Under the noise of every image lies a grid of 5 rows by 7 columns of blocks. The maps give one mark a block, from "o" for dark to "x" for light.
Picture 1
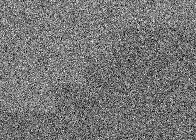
xxxxxxx
xxxxooo
xxxoooo
xxooooo
ooooooo
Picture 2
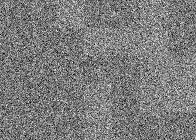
ooxooxo
oooxxxo
oooooxx
oooxoxx
oooxooo
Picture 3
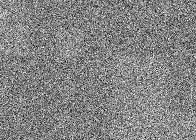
xoooooo
xoxoooo
ooooxxo
ooooxxo
ooooxxx
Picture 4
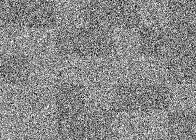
ooxooxo
xxooxoo
oxxxxxo
xxoxoox
xxooxxo
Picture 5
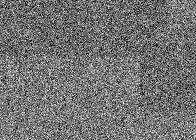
oooooox
ooooooo
xxxxxoo
xxxxxoo
xxxxxxx
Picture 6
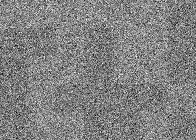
xxxxxxo
ooxoxxo
oxxoxxo
oxoooox
oxxooxo
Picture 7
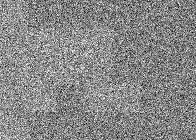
xoooooo
xxxxooo
xxxxooo
xxoxxoo
xoooooo
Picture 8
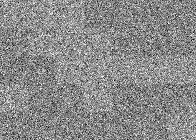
xxxoooo
oxxxooo
ooxxxxx
xooxooo
oooooox
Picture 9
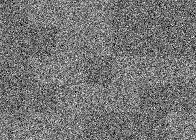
oxxxooo
ooxxooo
oxxoxxx
ooxxxoo
xxxooox
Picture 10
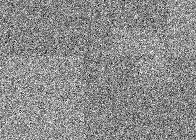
oooooox
ooooxxx
xxxooxo
xxxoooo
xxxoooo
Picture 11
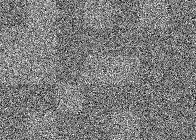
oxoxoxo
xxooooo
xxoxxoo
ooxoooo
oxooxoo
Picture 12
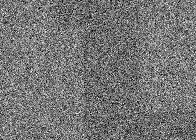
xxoooxx
xxxooxx
xxxooxx
xxxooxx
xxxoooo
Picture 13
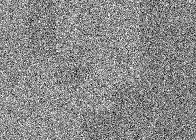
xoxxxoo
xoxxxoo
xxoxxoo
xxxxooo
xxxoooo
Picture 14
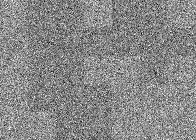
xooxoox
xoooooo
xooxxox
xoooxxx
xxooxxx
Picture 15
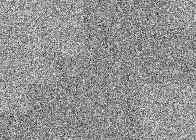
xxxooox
xxxoooo
xxooooo
xooooxx
oooooxx
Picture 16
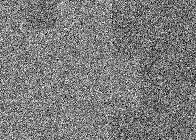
xoxxooo
xxxxooo
xxxxxoo
xxxxxoo
xxxxooo
